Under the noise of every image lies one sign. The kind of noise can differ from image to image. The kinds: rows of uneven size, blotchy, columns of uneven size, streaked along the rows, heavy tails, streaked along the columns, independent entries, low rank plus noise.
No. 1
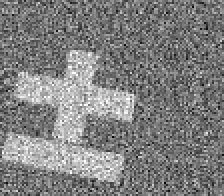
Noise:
low rank plus noise
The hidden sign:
plus-minus sign
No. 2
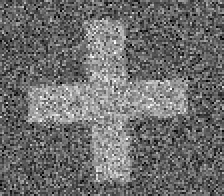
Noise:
independent entries
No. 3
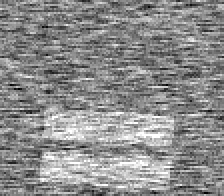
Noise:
streaked along the rows
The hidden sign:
equals sign
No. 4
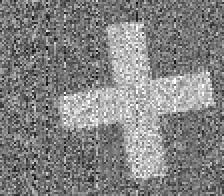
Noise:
columns of uneven size
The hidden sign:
plus sign
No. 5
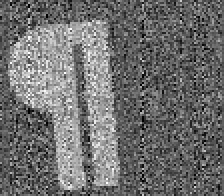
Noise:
columns of uneven size
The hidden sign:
pilcrow
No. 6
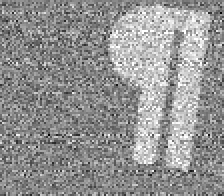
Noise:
rows of uneven size
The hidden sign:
pilcrow
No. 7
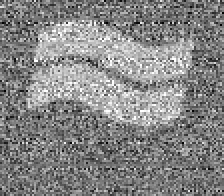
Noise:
rows of uneven size
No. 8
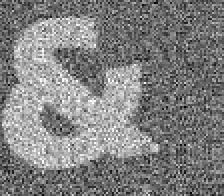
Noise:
low rank plus noise
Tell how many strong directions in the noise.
two
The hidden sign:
ampersand
